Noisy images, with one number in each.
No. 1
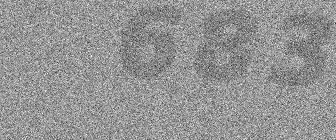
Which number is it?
683
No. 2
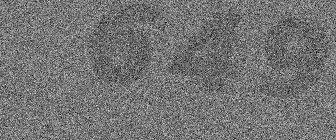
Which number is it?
649
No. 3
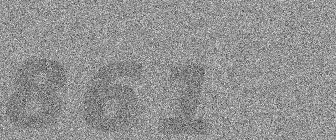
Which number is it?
861
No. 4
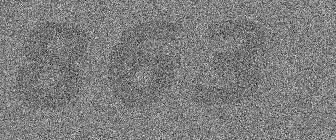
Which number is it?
863
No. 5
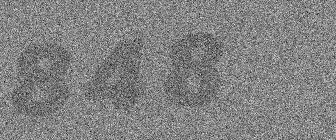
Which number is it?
848
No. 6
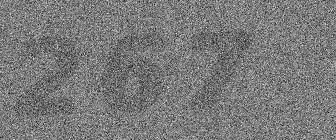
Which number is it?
267
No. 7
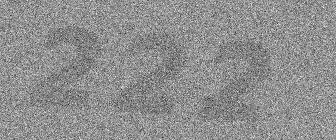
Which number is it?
222
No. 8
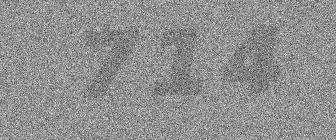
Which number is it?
714
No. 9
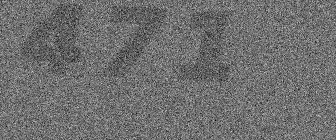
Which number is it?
471
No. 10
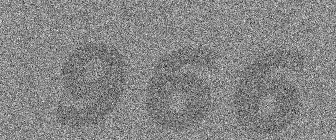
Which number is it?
966
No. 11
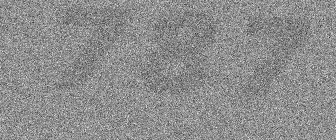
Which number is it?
787
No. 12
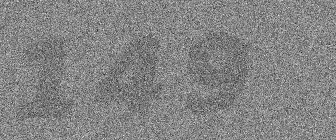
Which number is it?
149
